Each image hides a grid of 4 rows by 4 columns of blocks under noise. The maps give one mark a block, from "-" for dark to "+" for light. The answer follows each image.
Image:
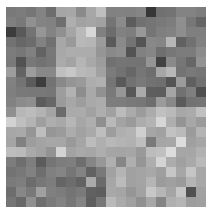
- + - -
- + - -
+ + + +
- - + +
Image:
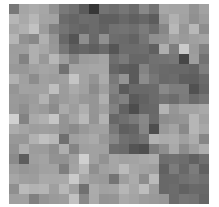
+ - - +
+ + - -
+ + - +
+ + + -
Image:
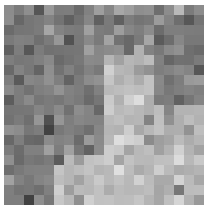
- - - -
- - + -
- - + +
- + + +
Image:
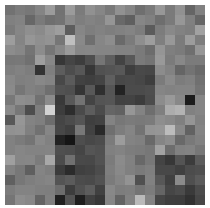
+ + + +
+ - - +
+ - + +
+ - + -
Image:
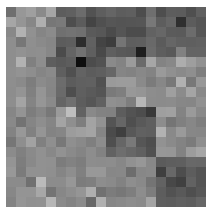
+ - - -
+ - + +
+ + - +
+ + + -
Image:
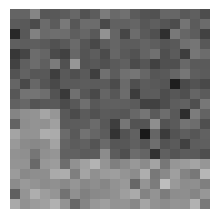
- - - -
- - - -
+ - - -
+ + + +
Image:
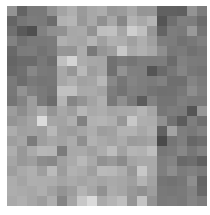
- + + -
- + - -
+ + + -
+ + + -
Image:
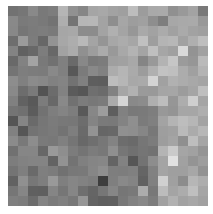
- + + +
- - + +
- - - +
- - - +
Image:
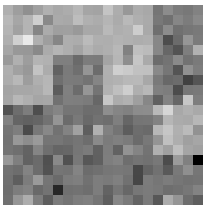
+ + + -
+ - + -
- - - +
- - - -
